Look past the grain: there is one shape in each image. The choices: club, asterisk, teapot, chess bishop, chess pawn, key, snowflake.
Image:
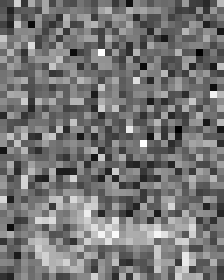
key
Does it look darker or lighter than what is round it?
lighter
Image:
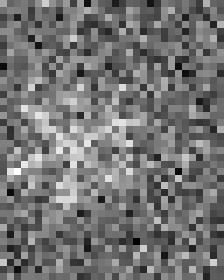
snowflake
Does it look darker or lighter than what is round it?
lighter
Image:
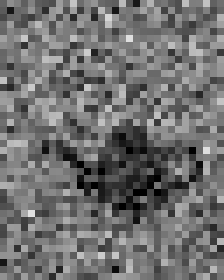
teapot
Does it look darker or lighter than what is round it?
darker
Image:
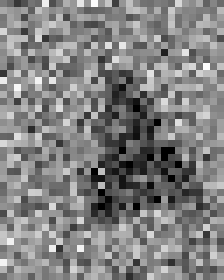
chess pawn
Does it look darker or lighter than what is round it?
darker
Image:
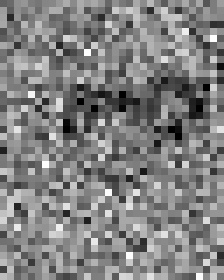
key
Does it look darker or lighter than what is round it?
darker
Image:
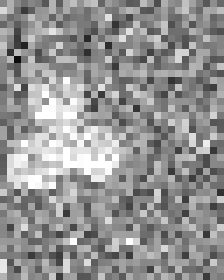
club
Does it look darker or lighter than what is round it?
lighter
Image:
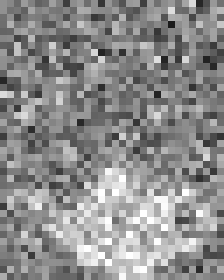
teapot
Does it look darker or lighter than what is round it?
lighter
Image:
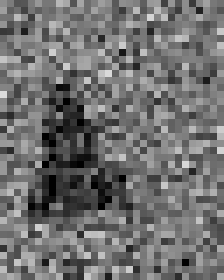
chess pawn
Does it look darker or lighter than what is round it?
darker
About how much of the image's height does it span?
half
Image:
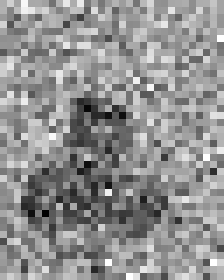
club
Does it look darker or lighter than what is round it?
darker
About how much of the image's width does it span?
two thirds
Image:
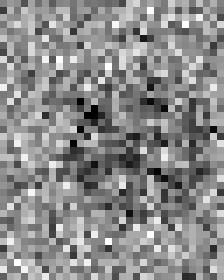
snowflake
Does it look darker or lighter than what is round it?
darker
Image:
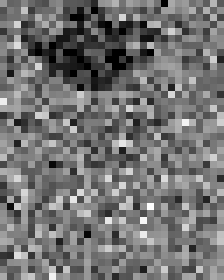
teapot
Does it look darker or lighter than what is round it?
darker
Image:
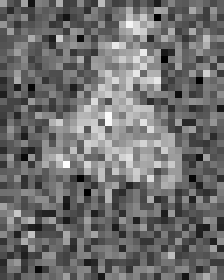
chess pawn
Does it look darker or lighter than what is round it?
lighter
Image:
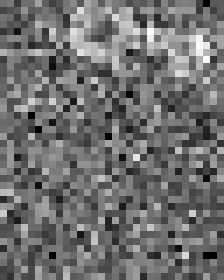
key
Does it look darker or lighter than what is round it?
lighter
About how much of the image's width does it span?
two thirds
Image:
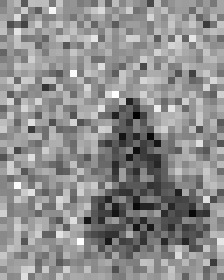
chess pawn
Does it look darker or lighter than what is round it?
darker
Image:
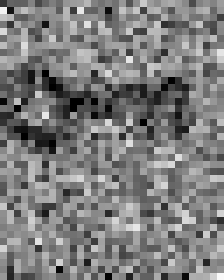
key
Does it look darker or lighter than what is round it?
darker
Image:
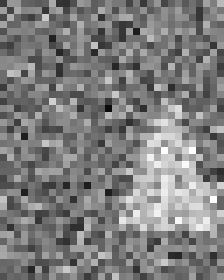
chess pawn
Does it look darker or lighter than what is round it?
lighter
